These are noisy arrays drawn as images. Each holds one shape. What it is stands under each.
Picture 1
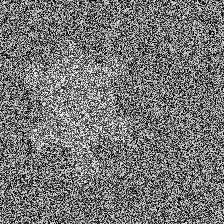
turtle
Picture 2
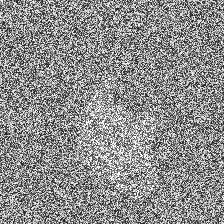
teapot
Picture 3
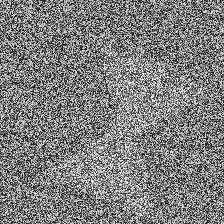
bow tie
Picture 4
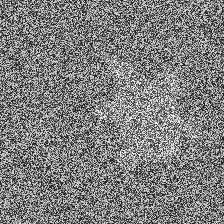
turtle
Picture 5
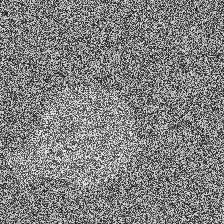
light bulb
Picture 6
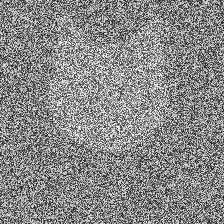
cat's head
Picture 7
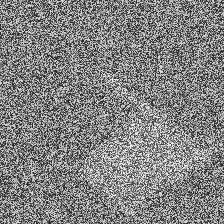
flag
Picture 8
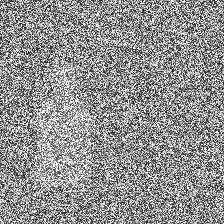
bottle
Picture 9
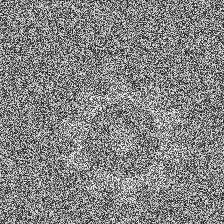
gear
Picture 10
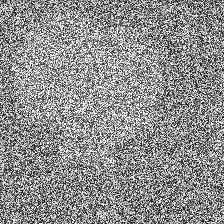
apple
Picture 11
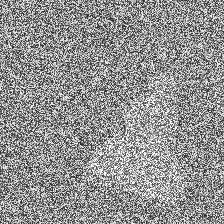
chess pawn
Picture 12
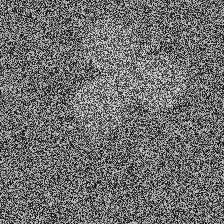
club
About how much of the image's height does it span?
half
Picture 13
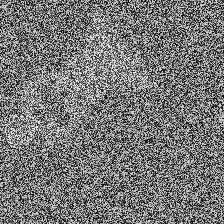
chess bishop
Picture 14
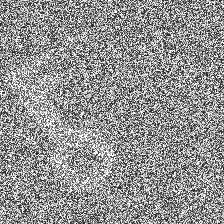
key
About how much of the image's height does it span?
two thirds
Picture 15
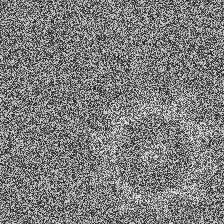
gear
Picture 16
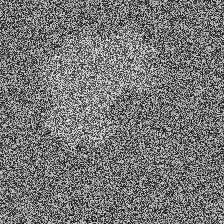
car
